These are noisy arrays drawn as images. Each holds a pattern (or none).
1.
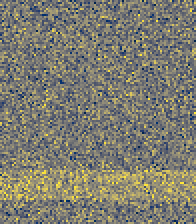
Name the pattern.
one band of rows
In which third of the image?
bottom
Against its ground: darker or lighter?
lighter
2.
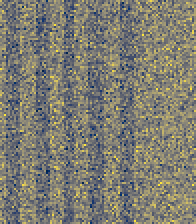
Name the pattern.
bands of columns
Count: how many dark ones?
5
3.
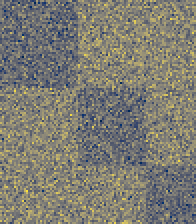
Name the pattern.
blocks along the diagonal
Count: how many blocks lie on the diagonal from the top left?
3
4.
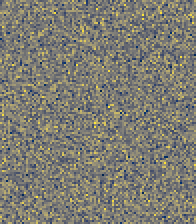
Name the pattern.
only noise
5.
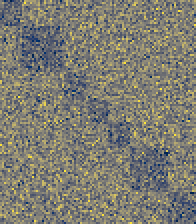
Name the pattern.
blocks along the diagonal
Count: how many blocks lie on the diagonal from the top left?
7
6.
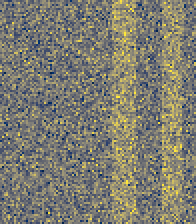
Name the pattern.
bands of columns
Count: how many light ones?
2
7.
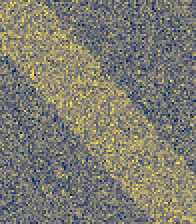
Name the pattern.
a diagonal band
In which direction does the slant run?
top left to bottom right
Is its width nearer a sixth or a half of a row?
a half
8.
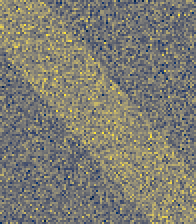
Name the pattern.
a diagonal band
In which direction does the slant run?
top left to bottom right
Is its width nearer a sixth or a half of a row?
a half
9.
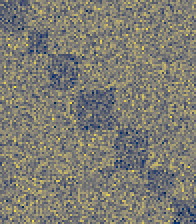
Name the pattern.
blocks along the diagonal
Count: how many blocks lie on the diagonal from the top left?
7
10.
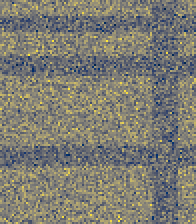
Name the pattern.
bands of rows crossing bands of columns
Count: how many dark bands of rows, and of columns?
3 and 1
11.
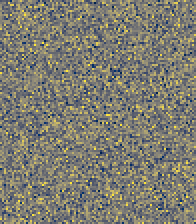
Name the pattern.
only noise
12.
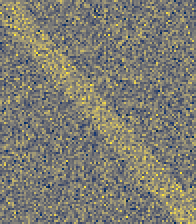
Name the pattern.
a diagonal band
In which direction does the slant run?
top left to bottom right
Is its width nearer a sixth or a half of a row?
a sixth
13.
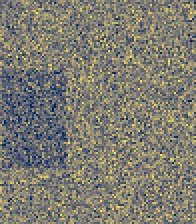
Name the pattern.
one block
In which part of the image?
middle left
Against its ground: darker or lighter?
darker
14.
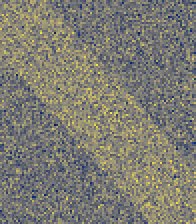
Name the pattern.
a diagonal band
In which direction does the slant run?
top left to bottom right
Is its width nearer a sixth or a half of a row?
a half
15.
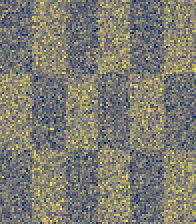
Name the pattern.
a checkerboard
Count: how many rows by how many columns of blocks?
3 by 6
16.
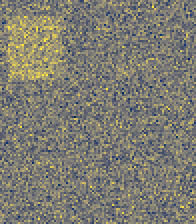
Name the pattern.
one block
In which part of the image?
top left
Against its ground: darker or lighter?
lighter
